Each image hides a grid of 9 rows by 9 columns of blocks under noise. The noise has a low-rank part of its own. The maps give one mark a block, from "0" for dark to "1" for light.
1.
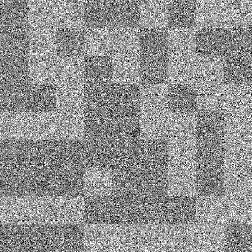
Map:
0 1 1 0 0 1 0 1 1
0 1 0 1 1 0 1 0 0
0 1 1 0 1 0 1 1 0
0 0 1 0 0 1 0 1 1
1 1 1 0 0 1 1 0 1
0 0 0 0 0 0 1 0 1
0 0 0 1 0 0 1 0 1
1 1 1 0 0 0 0 1 1
0 0 0 1 1 1 1 1 0
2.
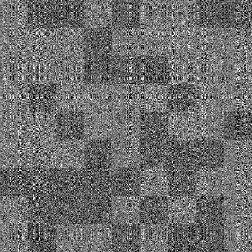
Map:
1 0 0 1 0 1 1 0 0
1 1 1 0 1 1 1 1 1
1 1 1 0 0 0 1 1 1
1 0 1 1 1 1 0 1 1
1 1 0 1 1 0 1 1 0
1 1 1 0 1 0 0 0 1
0 0 0 0 0 1 0 1 1
1 0 0 0 1 0 1 0 1
1 0 1 1 0 1 0 0 1
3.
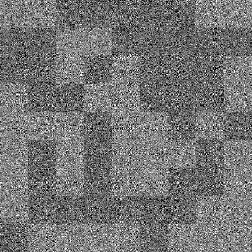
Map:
1 1 0 0 0 0 0 1 1
0 0 1 1 0 0 0 0 0
0 0 1 0 1 0 0 0 1
1 0 0 1 1 0 0 0 1
1 1 1 0 1 1 0 1 0
1 0 1 0 1 1 1 0 1
1 0 1 0 1 1 0 0 1
1 0 0 0 0 0 0 1 1
0 1 1 1 1 0 1 1 1
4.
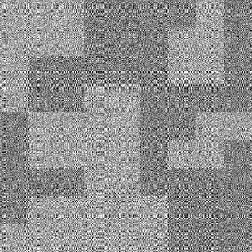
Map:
1 1 1 0 0 0 0 1 0
1 1 1 0 0 0 1 1 0
1 0 0 0 0 0 1 1 0
1 0 0 1 1 0 0 0 0
0 1 1 1 1 0 0 1 1
0 1 1 1 1 0 1 1 0
0 0 0 1 1 0 0 0 0
0 1 1 1 1 1 0 0 0
1 1 1 1 1 1 0 0 0
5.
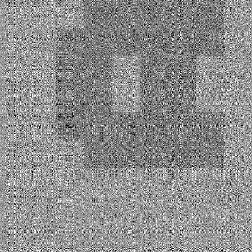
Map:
1 1 1 0 0 0 0 0 1
1 1 0 0 0 0 0 0 1
1 1 0 0 1 0 0 1 1
1 1 0 0 1 0 0 1 1
1 1 0 0 0 0 0 0 1
1 1 1 0 0 0 0 0 1
1 1 1 1 1 1 1 1 1
1 1 1 1 1 1 1 1 1
1 1 1 1 1 1 1 1 1
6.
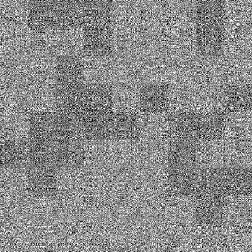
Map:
1 0 0 0 1 1 1 0 1
1 1 1 0 1 1 1 0 1
1 1 0 1 1 1 1 1 1
1 1 0 0 1 0 1 1 0
1 0 0 0 0 1 0 0 1
0 0 0 1 1 1 0 1 1
1 0 1 1 1 1 0 0 0
1 1 1 1 1 1 1 0 1
1 1 1 1 1 1 1 1 1
